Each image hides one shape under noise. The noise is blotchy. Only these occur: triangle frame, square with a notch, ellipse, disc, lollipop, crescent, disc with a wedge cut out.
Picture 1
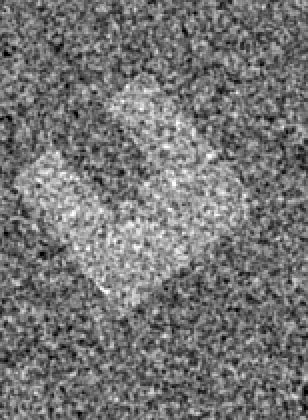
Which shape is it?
square with a notch
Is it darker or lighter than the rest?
lighter
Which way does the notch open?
up and left
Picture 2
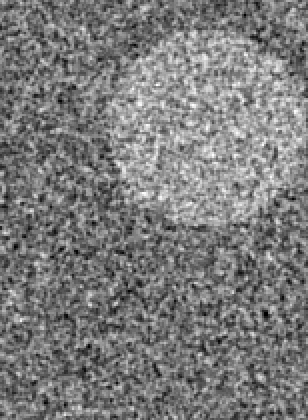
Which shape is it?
disc
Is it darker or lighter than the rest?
lighter
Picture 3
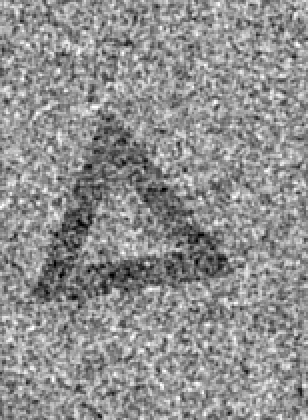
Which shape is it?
triangle frame
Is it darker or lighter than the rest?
darker
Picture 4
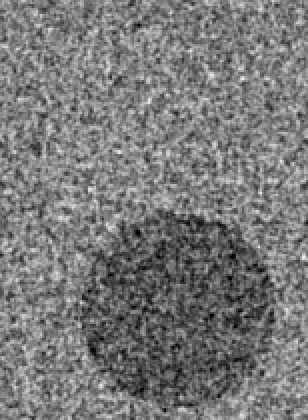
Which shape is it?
disc
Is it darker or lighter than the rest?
darker
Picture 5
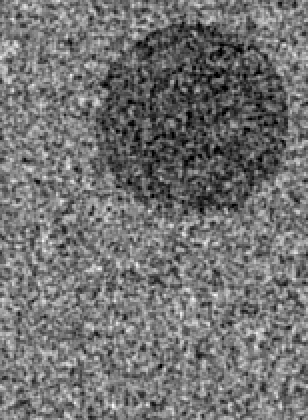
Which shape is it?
disc
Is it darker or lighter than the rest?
darker
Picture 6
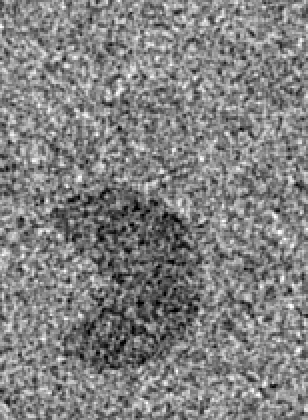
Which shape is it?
disc with a wedge cut out
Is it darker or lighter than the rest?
darker
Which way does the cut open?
left
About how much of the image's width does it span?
half
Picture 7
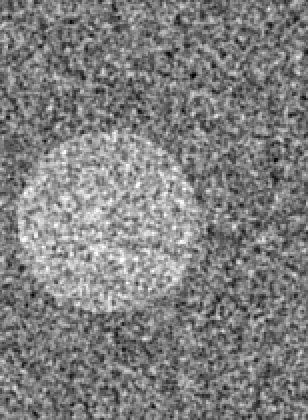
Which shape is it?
disc
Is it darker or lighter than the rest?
lighter
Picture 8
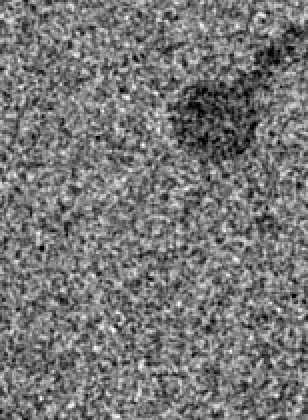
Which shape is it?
lollipop
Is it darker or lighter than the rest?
darker
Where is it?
top right
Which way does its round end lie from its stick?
down and left
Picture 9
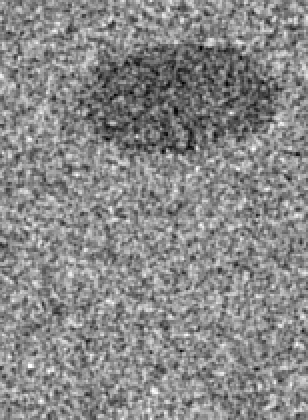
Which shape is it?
ellipse
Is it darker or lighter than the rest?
darker
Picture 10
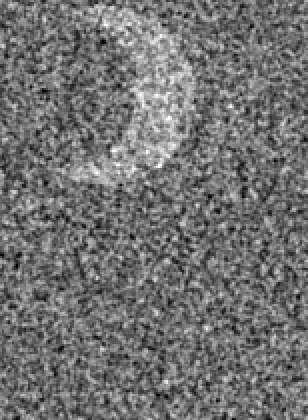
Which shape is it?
crescent
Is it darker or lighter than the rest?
lighter
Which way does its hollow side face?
left
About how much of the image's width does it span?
half
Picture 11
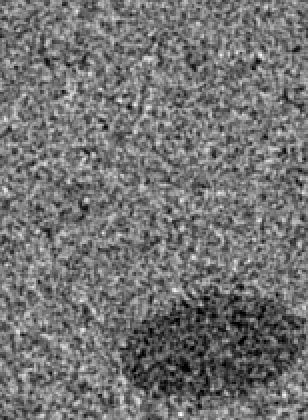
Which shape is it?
ellipse
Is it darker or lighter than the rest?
darker
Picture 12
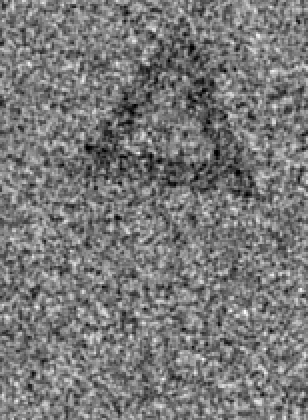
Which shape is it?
triangle frame
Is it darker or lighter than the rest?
darker
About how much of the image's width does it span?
two thirds
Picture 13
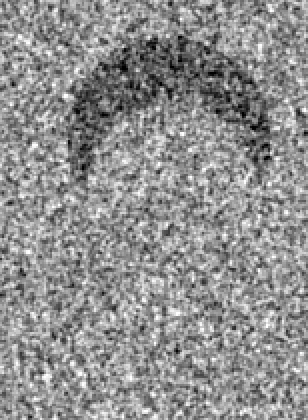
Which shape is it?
crescent
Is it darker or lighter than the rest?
darker
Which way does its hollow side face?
down
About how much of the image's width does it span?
two thirds
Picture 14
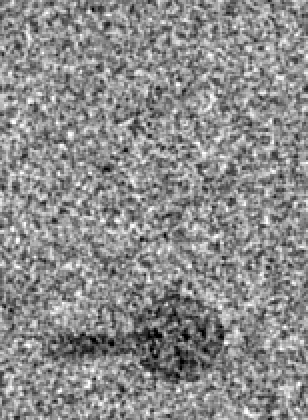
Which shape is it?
lollipop
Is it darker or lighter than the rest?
darker
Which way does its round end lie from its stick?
right
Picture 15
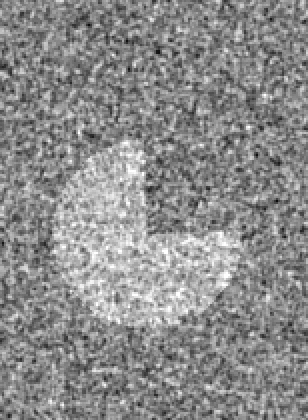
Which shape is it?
disc with a wedge cut out
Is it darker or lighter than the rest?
lighter
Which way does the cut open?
up and right
